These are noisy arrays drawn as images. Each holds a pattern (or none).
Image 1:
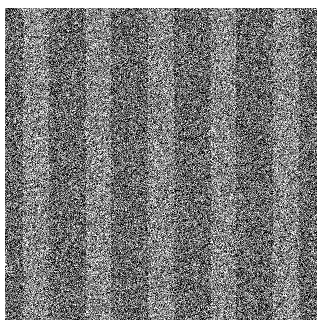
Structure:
vertical stripes
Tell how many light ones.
5
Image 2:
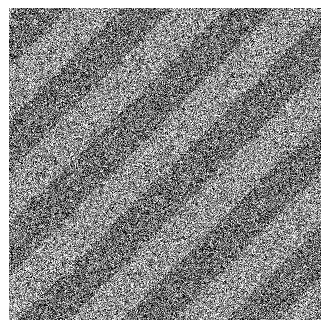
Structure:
diagonal stripes
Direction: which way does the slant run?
bottom left to top right
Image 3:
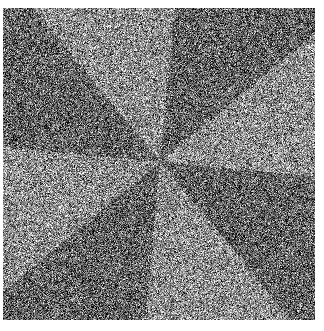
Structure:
spokes from one point
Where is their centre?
centre
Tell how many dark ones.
4
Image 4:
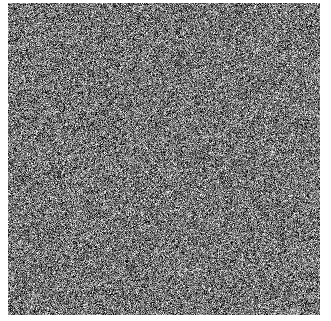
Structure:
only noise
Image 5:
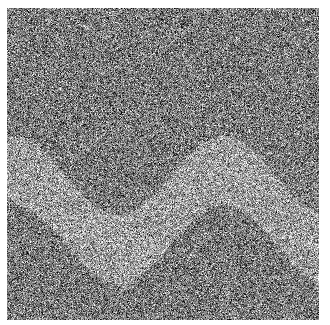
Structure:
a wavy band
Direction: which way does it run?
left to right
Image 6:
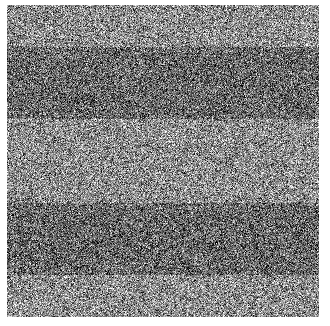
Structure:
horizontal stripes
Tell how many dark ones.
2
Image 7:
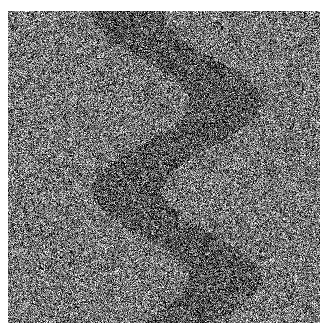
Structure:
a wavy band
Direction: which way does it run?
top to bottom
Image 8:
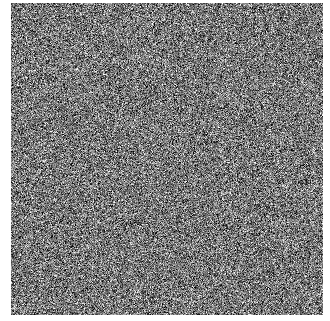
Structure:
only noise
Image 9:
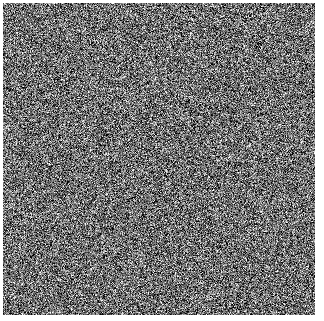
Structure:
only noise
